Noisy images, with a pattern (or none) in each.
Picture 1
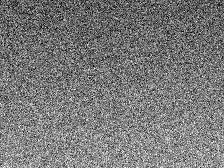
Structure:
a smooth slope
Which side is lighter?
bottom
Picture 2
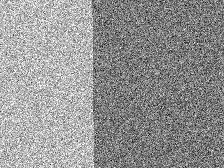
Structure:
a sharp edge
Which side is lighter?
left
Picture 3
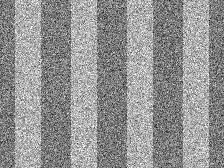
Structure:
vertical stripes
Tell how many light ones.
4
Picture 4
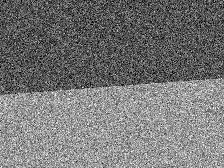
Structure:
a sharp edge
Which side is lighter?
bottom
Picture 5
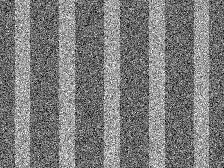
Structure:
vertical stripes
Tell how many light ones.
5
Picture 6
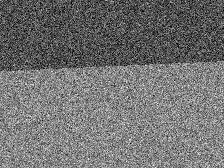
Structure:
a sharp edge
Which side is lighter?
bottom
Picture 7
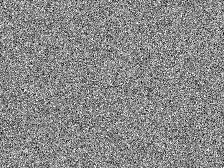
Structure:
only noise
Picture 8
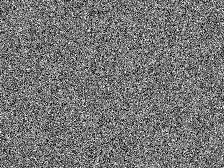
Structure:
only noise
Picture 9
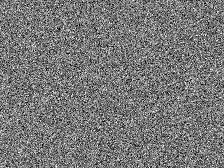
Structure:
only noise
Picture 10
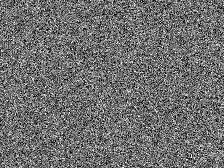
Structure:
only noise
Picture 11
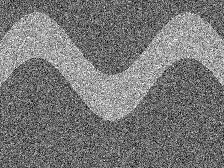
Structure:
a wavy band
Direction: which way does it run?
left to right
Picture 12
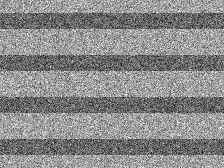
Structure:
horizontal stripes
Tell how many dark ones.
4
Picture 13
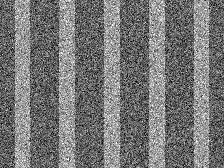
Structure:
vertical stripes
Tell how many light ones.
5
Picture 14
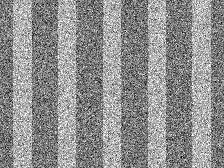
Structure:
vertical stripes
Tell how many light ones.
5
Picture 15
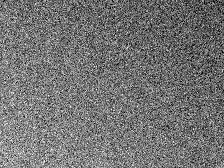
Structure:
a smooth slope
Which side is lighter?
bottom left
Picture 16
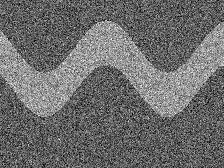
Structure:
a wavy band
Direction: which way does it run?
left to right
